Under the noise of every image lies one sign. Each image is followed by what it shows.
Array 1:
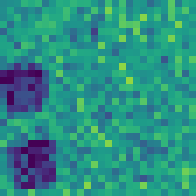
dark colon
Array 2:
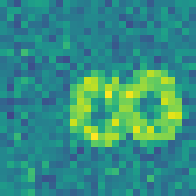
light infinity sign
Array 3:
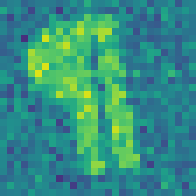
light pilcrow
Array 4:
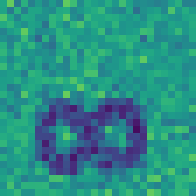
dark infinity sign
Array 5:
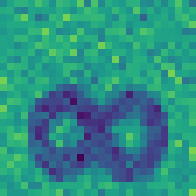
dark infinity sign
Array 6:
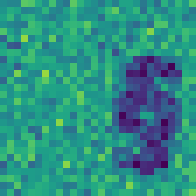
dark section sign
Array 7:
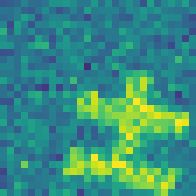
light plus-minus sign
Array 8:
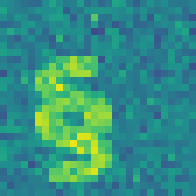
light section sign
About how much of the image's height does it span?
two thirds
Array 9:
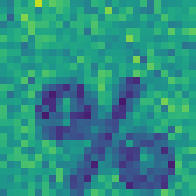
dark percent sign
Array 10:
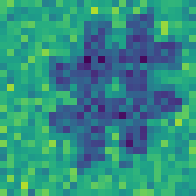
dark hash sign
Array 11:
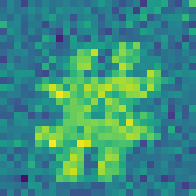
light hash sign
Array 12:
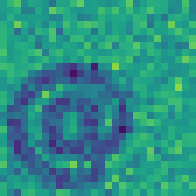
dark at sign
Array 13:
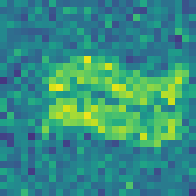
light approximately sign
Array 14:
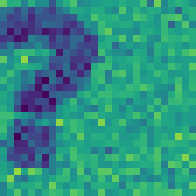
dark question mark
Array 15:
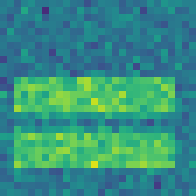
light equals sign
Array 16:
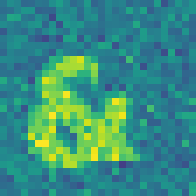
light ampersand
